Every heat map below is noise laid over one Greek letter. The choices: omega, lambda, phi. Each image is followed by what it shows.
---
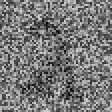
dark lambda
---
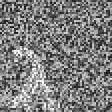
light lambda
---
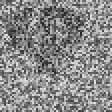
dark phi
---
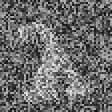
light lambda
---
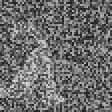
light lambda
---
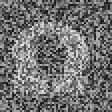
light omega
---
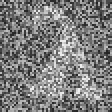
light lambda
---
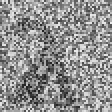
dark lambda
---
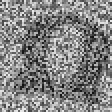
dark omega
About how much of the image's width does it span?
nearly all
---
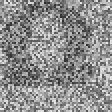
dark omega
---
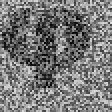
dark phi
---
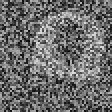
light omega
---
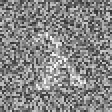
light lambda
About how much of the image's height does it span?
half
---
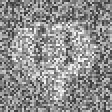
light phi
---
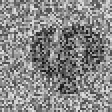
dark phi
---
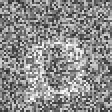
light omega
